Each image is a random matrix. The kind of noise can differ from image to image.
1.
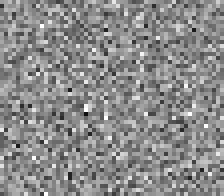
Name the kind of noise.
independent entries
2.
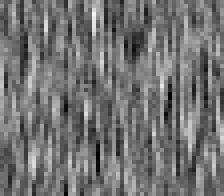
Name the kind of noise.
streaked along the columns
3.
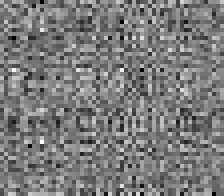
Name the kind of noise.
low rank plus noise
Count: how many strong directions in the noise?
two
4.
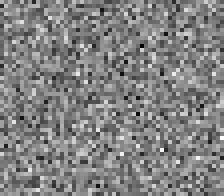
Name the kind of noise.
independent entries
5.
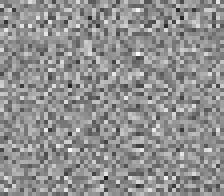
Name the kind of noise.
low rank plus noise
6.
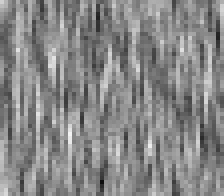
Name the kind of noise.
streaked along the columns
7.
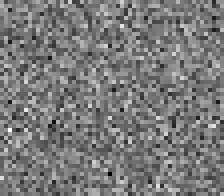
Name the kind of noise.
independent entries
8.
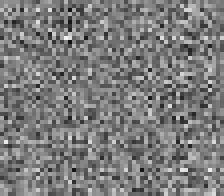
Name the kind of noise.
low rank plus noise
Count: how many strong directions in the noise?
three or four
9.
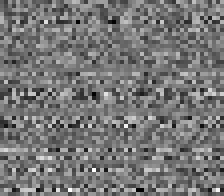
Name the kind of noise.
rows of uneven size
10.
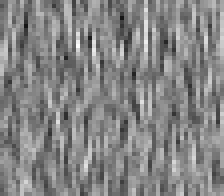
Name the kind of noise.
streaked along the columns
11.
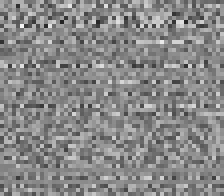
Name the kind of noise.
rows of uneven size
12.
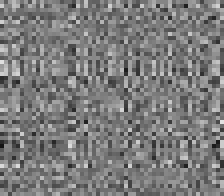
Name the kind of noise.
low rank plus noise
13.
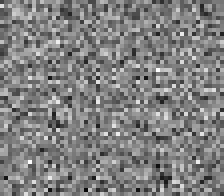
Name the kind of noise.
low rank plus noise
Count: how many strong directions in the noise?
three or four
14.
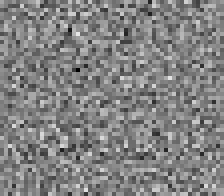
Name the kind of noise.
low rank plus noise
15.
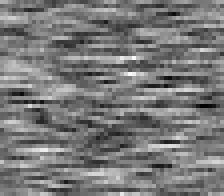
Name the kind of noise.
streaked along the rows
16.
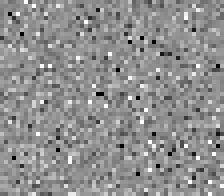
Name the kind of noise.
heavy tails
